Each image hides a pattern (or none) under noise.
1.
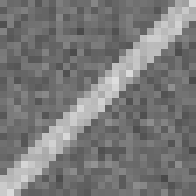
a diagonal band
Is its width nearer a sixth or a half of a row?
a sixth
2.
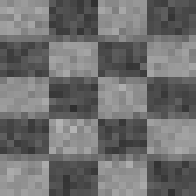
a checkerboard
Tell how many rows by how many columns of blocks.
5 by 4
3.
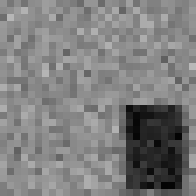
one block
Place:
bottom right
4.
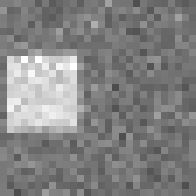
one block
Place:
middle left
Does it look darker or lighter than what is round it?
lighter
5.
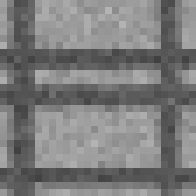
bands of rows crossing bands of columns
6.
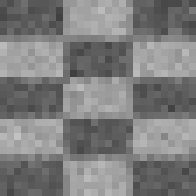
a checkerboard
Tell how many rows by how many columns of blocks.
5 by 3
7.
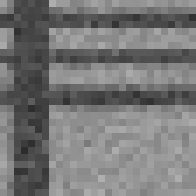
bands of rows crossing bands of columns
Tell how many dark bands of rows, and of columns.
3 and 1
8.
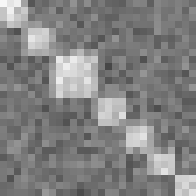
blocks along the diagonal
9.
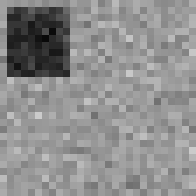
one block
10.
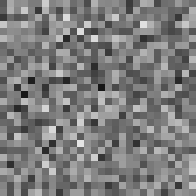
only noise
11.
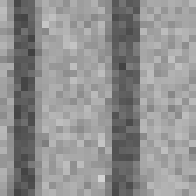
bands of columns
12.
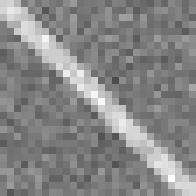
a diagonal band
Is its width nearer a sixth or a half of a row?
a sixth
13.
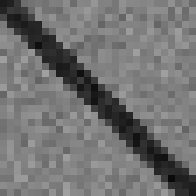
a diagonal band
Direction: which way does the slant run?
top left to bottom right
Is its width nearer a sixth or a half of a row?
a sixth
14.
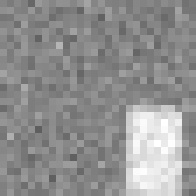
one block
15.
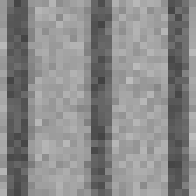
bands of columns
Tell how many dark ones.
3
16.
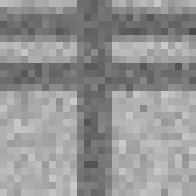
bands of rows crossing bands of columns
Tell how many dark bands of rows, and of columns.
2 and 1
